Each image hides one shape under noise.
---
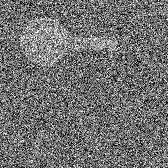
lollipop
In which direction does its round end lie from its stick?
left
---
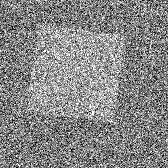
square
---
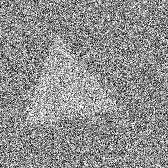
triangle
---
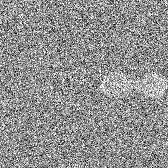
dumbbell
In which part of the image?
middle right
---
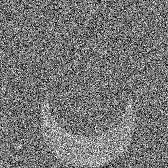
crescent
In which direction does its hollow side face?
up
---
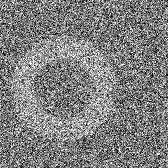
ring
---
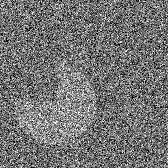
disc with a wedge cut out
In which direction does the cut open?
up and left
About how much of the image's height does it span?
half
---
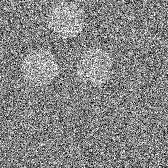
three dots
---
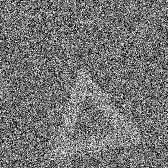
triangle frame
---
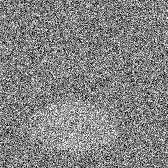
ellipse
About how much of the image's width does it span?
half
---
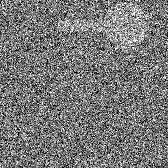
lollipop
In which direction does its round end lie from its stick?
right
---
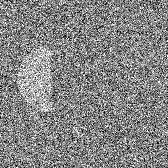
half disc
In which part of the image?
middle left
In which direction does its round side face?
left
